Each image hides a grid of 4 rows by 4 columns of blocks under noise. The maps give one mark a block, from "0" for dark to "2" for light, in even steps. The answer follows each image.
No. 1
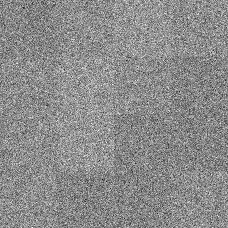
0 1 2 1
1 2 1 0
1 2 0 0
1 0 0 1
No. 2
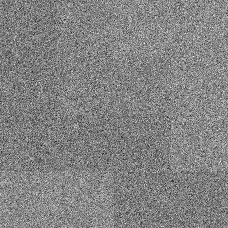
0 1 2 2
0 1 1 2
0 0 0 2
2 2 0 0
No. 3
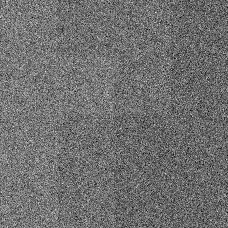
2 1 1 0
2 2 1 0
2 1 0 0
2 1 0 0
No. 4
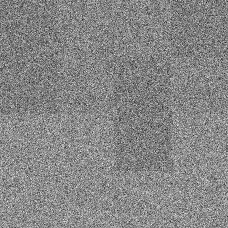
0 1 1 0
0 1 0 1
2 2 0 2
2 2 2 2
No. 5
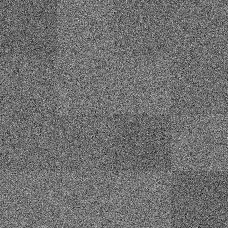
0 2 1 1
1 2 2 1
1 1 0 2
2 2 2 0
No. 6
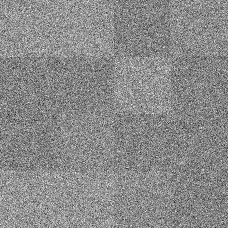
2 2 0 1
0 0 2 0
0 1 0 0
2 2 1 0
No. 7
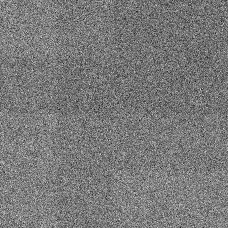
2 1 0 0
1 0 0 0
2 1 1 1
2 1 2 2
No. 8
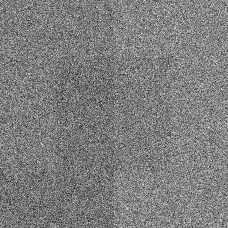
1 1 2 2
1 0 1 2
1 0 1 2
0 0 2 2
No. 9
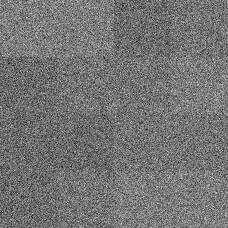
2 2 0 1
0 1 1 2
0 0 1 1
0 1 2 2
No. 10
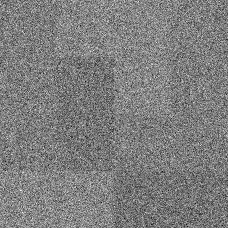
1 2 2 1
1 0 2 1
1 0 1 1
2 2 0 0
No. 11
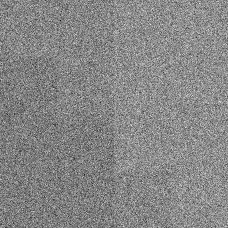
1 1 2 2
0 1 2 2
0 0 2 2
0 0 1 2
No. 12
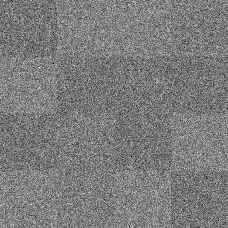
0 2 2 1
2 0 0 0
0 1 0 2
2 1 2 0
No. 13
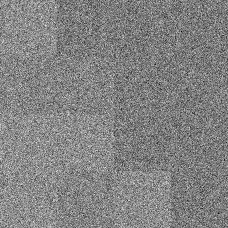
2 0 0 0
1 1 0 0
2 2 0 0
2 1 2 0
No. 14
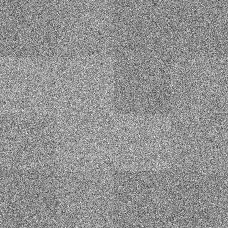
0 1 0 0
2 2 0 1
1 2 2 1
0 1 0 0
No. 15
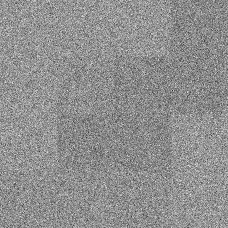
2 2 2 0
2 1 0 0
2 0 0 2
1 1 1 2
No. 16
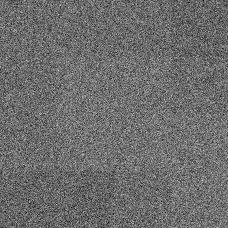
1 1 1 0
1 2 2 1
1 2 2 2
0 0 1 2
